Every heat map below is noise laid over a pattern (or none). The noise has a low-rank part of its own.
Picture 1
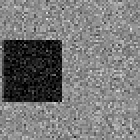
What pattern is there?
one block
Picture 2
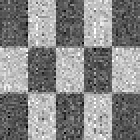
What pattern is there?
a checkerboard
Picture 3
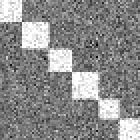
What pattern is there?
blocks along the diagonal
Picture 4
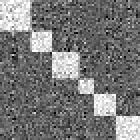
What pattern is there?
blocks along the diagonal
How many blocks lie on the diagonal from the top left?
6
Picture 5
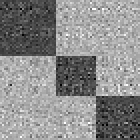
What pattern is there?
blocks along the diagonal
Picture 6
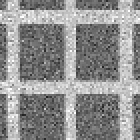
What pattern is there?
bands of rows crossing bands of columns
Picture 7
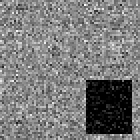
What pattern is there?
one block
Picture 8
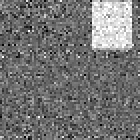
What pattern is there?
one block
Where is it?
top right
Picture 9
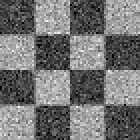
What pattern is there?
a checkerboard
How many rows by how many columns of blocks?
4 by 4
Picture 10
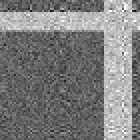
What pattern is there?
bands of rows crossing bands of columns
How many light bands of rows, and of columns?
1 and 1
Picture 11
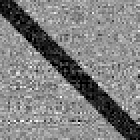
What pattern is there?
a diagonal band
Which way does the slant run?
top left to bottom right
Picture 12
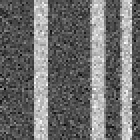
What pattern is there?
bands of columns
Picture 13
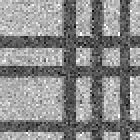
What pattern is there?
bands of rows crossing bands of columns
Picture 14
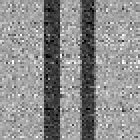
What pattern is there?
bands of columns
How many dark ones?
2
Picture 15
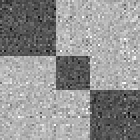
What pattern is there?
blocks along the diagonal
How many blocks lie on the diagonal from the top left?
3
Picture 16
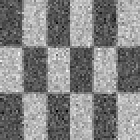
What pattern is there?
a checkerboard
